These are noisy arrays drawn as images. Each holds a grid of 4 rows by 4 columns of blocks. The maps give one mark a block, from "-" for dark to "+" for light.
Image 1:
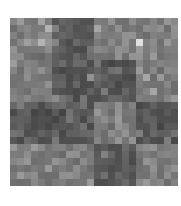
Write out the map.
+ - + +
+ - - +
- - + -
+ + - +
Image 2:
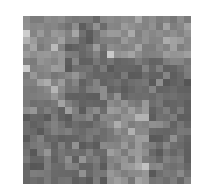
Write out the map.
+ - + +
+ - - -
- - + -
- - + -
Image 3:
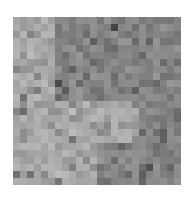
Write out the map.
+ - - -
+ - - -
+ + + -
+ + - -
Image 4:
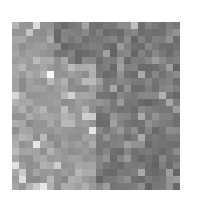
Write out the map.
+ - - -
+ + - -
+ + - -
+ + - -
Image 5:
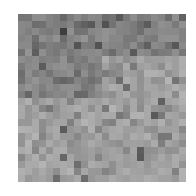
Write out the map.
- - - -
- - + +
+ + + +
+ + + +
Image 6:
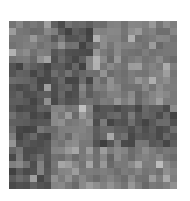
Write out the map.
+ - + +
- - + +
- + - -
- + + +
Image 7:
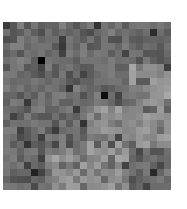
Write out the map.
- - - -
- - - +
- - + +
- + + -
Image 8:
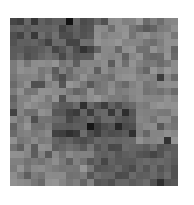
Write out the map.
- - + +
+ + + +
+ - - +
+ + - -
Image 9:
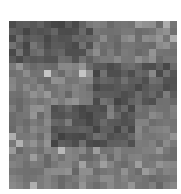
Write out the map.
- - + +
+ + - -
+ - - +
+ + + +
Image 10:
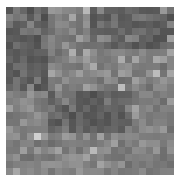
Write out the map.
- + - -
- + + +
+ - - +
+ + + +
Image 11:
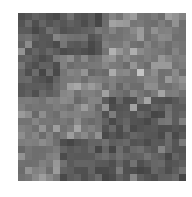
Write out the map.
- - + +
- + + +
+ + - -
+ - - -
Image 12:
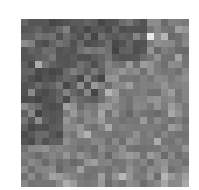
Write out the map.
- - - +
- - + +
- + + +
+ + + +
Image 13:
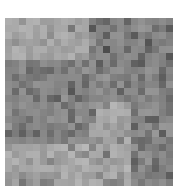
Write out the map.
+ + - -
- - - -
- - + -
+ + + -
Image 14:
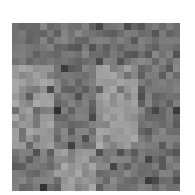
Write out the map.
- - - -
+ - + -
+ - + -
- + - -
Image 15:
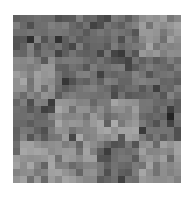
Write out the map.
- - - +
+ - - -
- + + -
+ + - +
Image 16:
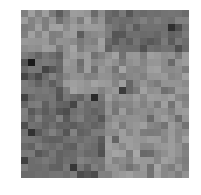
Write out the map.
+ + - -
- + + +
- - + +
- - + +
